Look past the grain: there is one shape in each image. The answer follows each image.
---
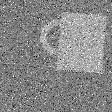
cup
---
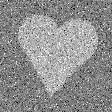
heart
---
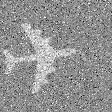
airplane
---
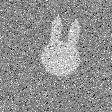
rabbit's head
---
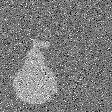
pear
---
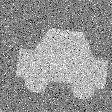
car
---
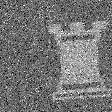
chess rook
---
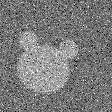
bear's head
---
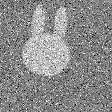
rabbit's head
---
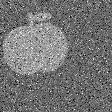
apple
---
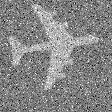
airplane
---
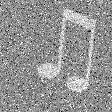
pair of musical notes
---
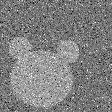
bear's head
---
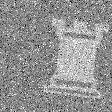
chess rook
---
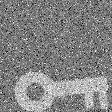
key
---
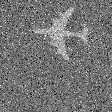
airplane
